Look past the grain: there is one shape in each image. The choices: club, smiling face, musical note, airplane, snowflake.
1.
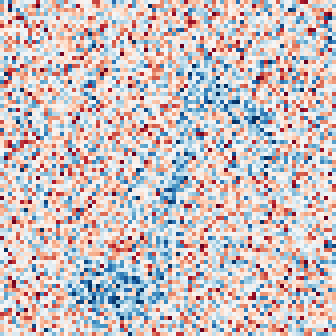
musical note
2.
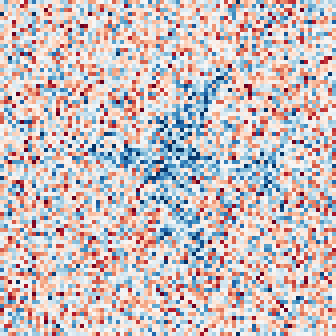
airplane
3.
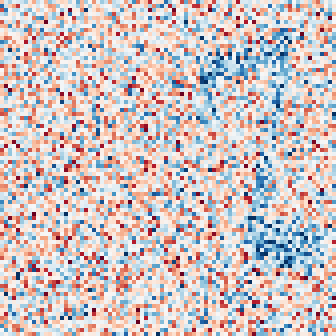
musical note
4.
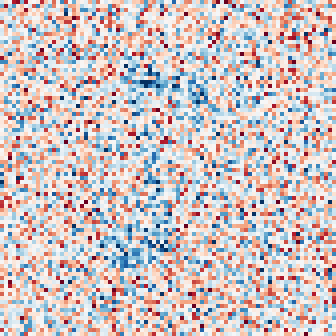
musical note
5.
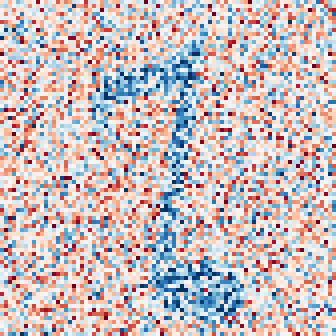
musical note
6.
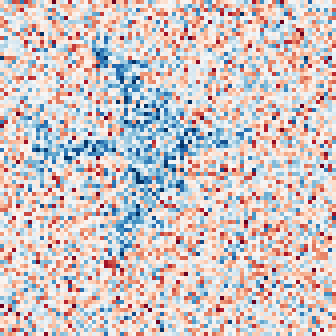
airplane
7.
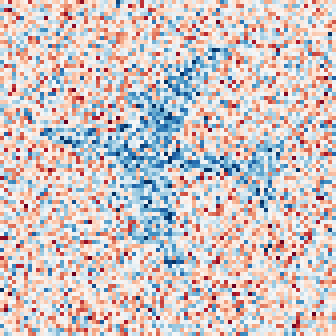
airplane
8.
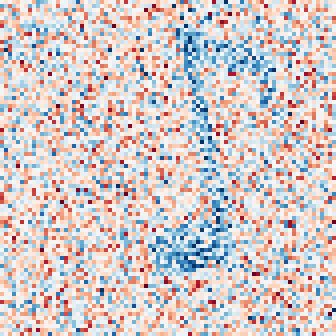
musical note
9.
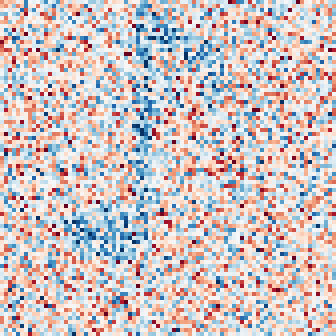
musical note
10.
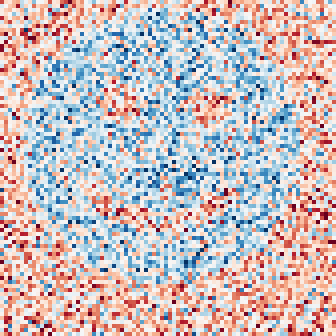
smiling face
